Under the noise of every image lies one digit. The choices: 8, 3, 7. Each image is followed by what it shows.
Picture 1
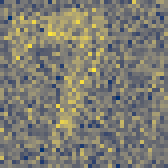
7
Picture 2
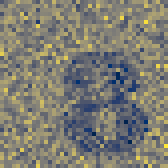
8
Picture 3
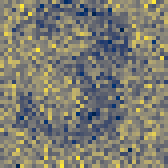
3
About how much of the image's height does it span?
nearly all
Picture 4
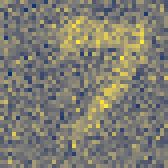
7
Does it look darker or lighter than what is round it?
lighter
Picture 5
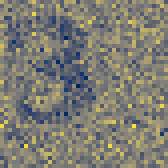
3
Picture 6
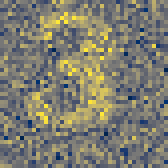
3
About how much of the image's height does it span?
two thirds
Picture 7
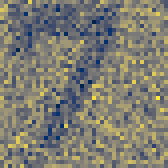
7
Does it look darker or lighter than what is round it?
darker
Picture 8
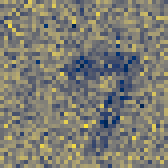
7
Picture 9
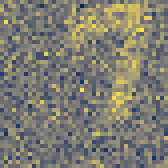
7
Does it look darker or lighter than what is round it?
lighter
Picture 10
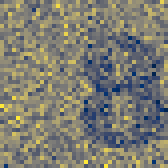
8
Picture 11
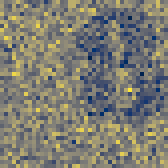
8
